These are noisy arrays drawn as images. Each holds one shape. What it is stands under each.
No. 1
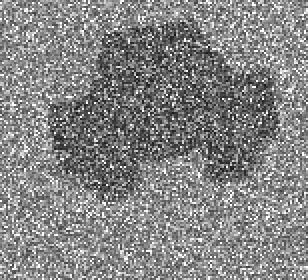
car
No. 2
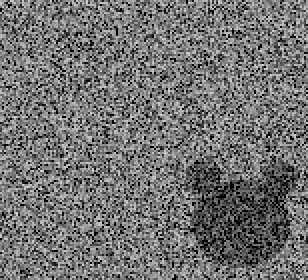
bear's head
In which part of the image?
bottom right
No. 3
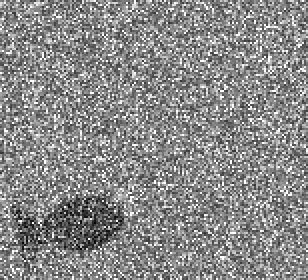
fish
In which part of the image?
bottom left
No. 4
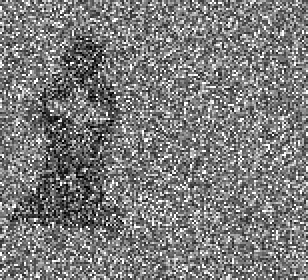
chess bishop
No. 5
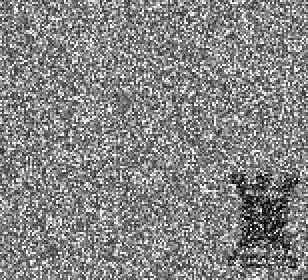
chess rook
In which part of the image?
bottom right
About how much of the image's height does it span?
a third
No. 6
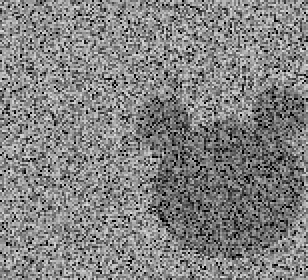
bear's head
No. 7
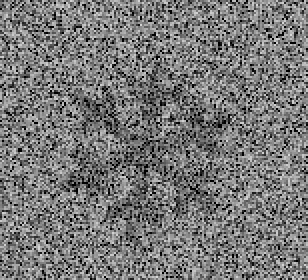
snowflake
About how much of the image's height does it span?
two thirds
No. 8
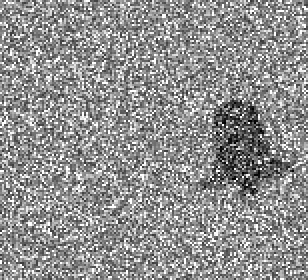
bell
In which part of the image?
middle right
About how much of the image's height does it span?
a third
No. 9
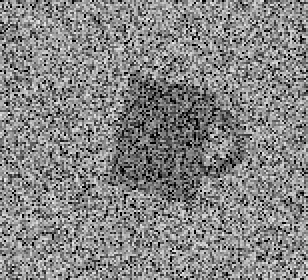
cup
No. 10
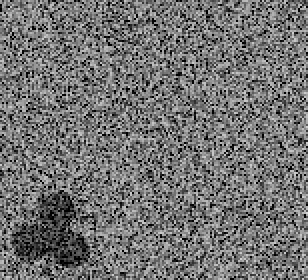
club
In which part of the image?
bottom left
